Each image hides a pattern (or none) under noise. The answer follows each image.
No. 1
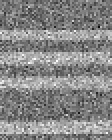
bands of rows
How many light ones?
4
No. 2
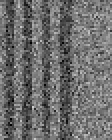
bands of columns
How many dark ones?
4
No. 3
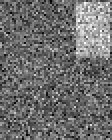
one block
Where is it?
top right
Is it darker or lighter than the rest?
lighter
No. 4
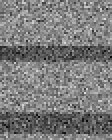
bands of rows
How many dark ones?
2
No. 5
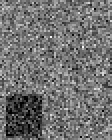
one block
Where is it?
bottom left
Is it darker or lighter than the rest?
darker
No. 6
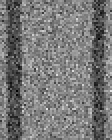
bands of columns
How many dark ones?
2
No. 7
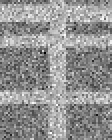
bands of rows crossing bands of columns
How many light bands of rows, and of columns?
3 and 1
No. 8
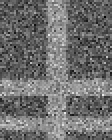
bands of rows crossing bands of columns
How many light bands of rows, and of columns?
2 and 1
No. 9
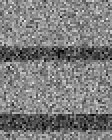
bands of rows
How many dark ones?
2
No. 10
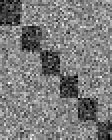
blocks along the diagonal
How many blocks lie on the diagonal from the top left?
6
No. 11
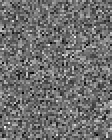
only noise
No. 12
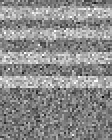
bands of rows
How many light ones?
4
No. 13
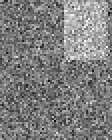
one block
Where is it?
top right
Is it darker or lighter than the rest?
lighter
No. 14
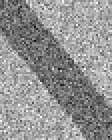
a diagonal band
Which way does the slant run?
top left to bottom right
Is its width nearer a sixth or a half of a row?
a half
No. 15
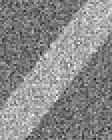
a diagonal band
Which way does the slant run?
bottom left to top right
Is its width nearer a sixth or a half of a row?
a half
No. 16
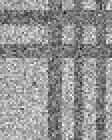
bands of rows crossing bands of columns
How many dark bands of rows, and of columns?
2 and 3
